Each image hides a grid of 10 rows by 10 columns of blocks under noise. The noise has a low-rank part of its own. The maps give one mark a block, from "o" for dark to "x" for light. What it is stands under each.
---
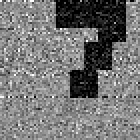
x x x x o o o o o x
x x x x o o o o o x
x x x x x x x o o x
x x x x x x o o x x
x x x x x x o o x x
x x x x x o o x x x
x x x x x o o x x x
x x x x x x x x x x
x x x x x x x x x x
x x x x x x x x x x
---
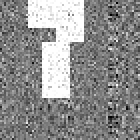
o o x x x x o o o o
o o x x x x o o o o
o o o o x x o o o o
o o o x x o o o o o
o o o x x o o o o o
o o o x x o o o o o
o o o x x o o o o o
o o o o o o o o o o
o o o o o o o o o o
o o o o o o o o o o
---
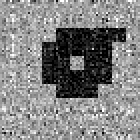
x x x x x x x x x x
x x x x x x x x x x
x x x x o o o o o x
x x x o o o o o x x
x x x o o x o o x x
x x x o o o o o x x
x x x x o o o x x x
x x x x x x x x x x
x x x x x x x x x x
x x x x x x x x x x
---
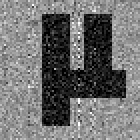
x x x x x x x x x x
x x x o o x o o x x
x x x o o x o o x x
x x x o o x o o x x
x x x o o x o o x x
x x x o o o o o o x
x x x o o o o o o x
x x x o o x x x x x
x x x o o x x x x x
x x x x x x x x x x
